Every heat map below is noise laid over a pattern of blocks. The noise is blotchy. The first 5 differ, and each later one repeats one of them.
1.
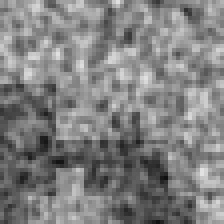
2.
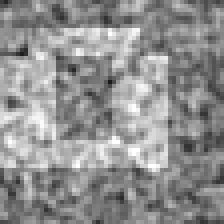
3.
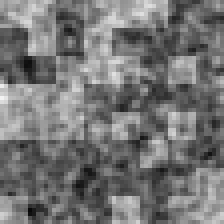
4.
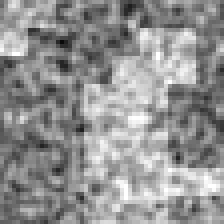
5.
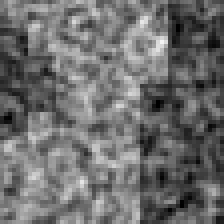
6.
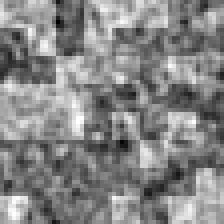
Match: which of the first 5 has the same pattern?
3
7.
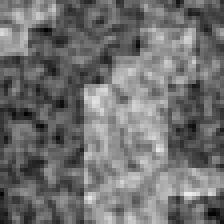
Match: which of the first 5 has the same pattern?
4
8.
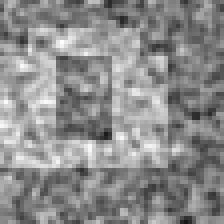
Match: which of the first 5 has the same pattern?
2
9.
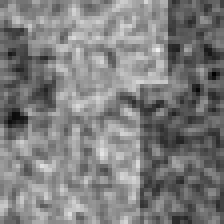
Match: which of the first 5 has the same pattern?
5
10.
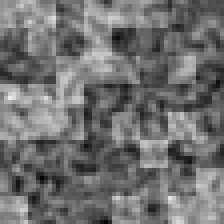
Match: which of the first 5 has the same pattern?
3
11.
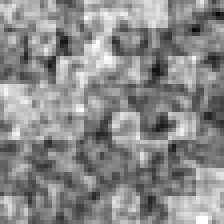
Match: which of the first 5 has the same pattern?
3
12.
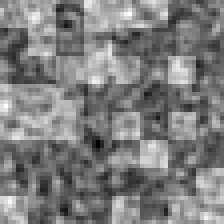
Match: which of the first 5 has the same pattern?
3
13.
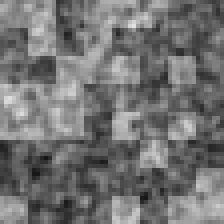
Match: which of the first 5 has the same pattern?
3
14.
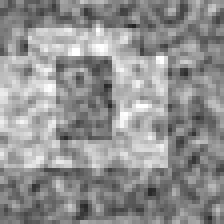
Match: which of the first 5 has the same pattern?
2
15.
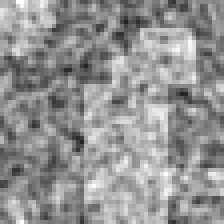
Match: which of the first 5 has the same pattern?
4
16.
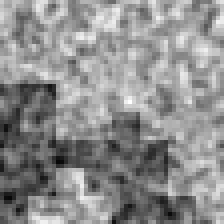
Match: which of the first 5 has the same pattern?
1
